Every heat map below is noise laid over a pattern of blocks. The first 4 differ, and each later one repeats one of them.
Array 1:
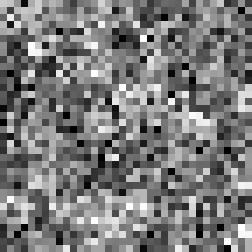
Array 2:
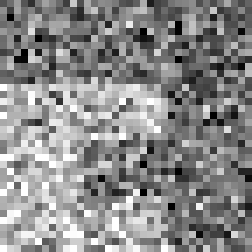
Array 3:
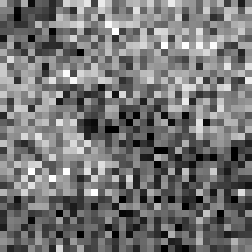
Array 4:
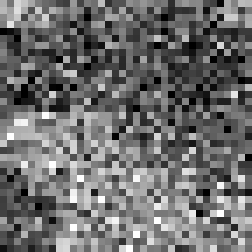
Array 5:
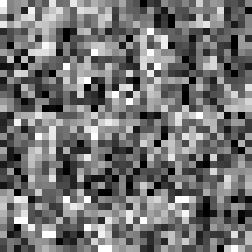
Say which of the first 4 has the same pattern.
1
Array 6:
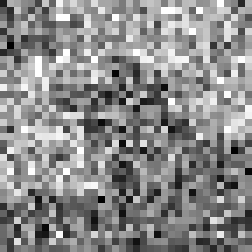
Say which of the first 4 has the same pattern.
3
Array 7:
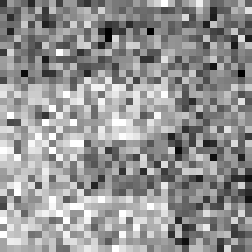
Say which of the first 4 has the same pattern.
2
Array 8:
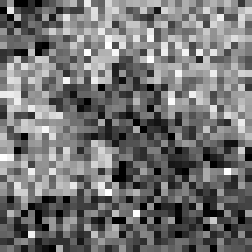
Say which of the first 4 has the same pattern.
3
